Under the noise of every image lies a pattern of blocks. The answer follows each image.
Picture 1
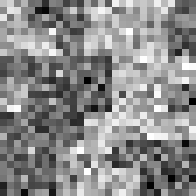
no symmetry
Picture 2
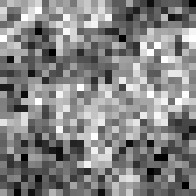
no symmetry
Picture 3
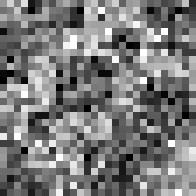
mirrored about the diagonal from the top left
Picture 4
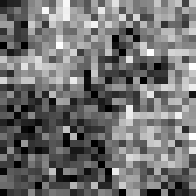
mirrored about the diagonal from the bottom left
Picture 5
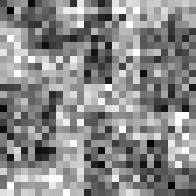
the same after a half turn
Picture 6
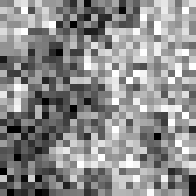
no symmetry
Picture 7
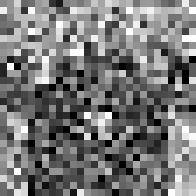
left and right mirror each other
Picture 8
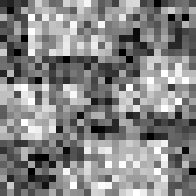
the same after a half turn
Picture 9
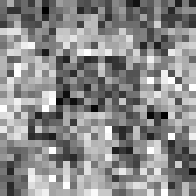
left and right mirror each other
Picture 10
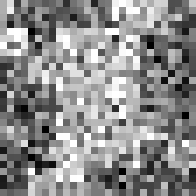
the same after a half turn
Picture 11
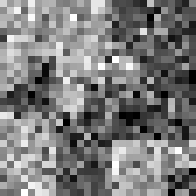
no symmetry
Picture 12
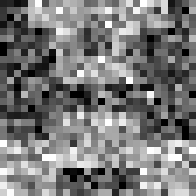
left and right mirror each other
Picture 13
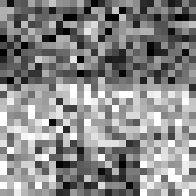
left and right mirror each other
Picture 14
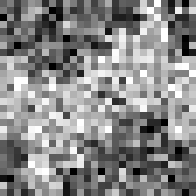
the same after a half turn
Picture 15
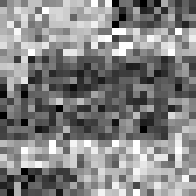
the same after a half turn
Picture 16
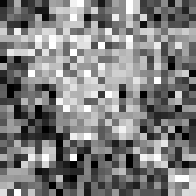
left and right mirror each other
